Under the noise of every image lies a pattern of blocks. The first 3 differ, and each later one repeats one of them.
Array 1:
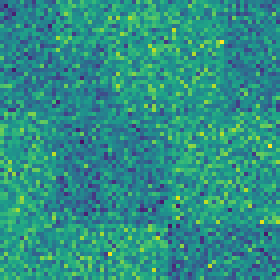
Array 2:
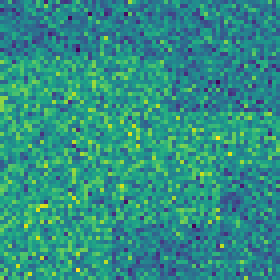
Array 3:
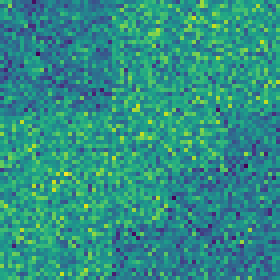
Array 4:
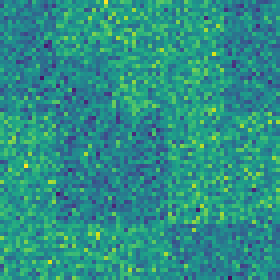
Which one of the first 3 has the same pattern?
1
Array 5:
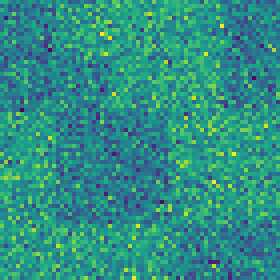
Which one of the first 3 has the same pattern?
1
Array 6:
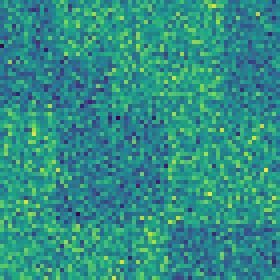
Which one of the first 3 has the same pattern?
1
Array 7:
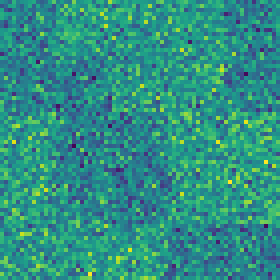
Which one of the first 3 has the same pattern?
1
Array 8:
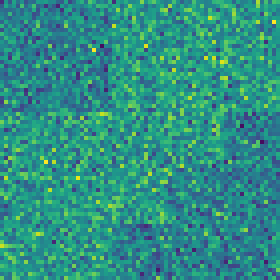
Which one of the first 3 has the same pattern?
3
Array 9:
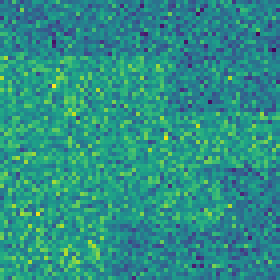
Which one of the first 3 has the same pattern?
2
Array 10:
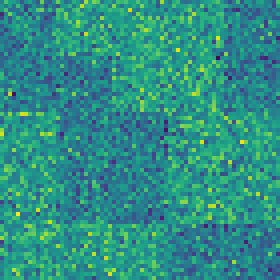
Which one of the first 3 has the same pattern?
1
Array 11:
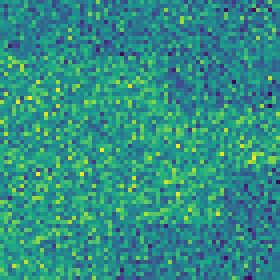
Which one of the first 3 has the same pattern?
2
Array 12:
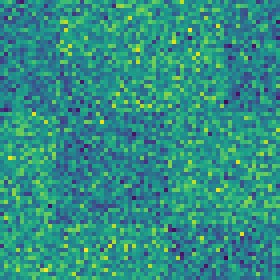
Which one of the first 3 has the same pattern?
1
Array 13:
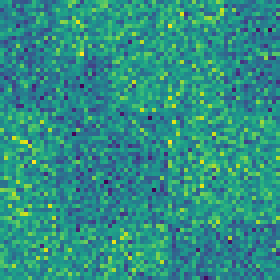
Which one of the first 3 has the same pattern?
1
